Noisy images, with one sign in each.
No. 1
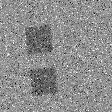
colon
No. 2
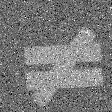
not-equal sign
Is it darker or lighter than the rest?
lighter
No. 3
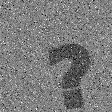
question mark
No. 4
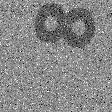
infinity sign
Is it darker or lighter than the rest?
darker
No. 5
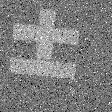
plus-minus sign
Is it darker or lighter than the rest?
lighter
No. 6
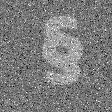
section sign
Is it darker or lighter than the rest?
lighter
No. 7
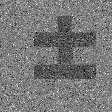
plus-minus sign
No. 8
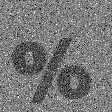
percent sign
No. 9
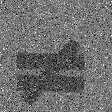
not-equal sign
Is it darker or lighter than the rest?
darker
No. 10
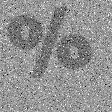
percent sign
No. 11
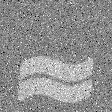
approximately sign
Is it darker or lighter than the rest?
lighter
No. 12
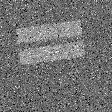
equals sign
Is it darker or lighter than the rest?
lighter
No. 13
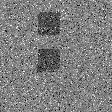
colon
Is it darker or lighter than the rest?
darker
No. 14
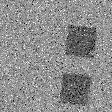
colon
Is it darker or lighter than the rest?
darker
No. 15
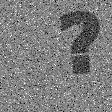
question mark
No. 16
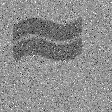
approximately sign
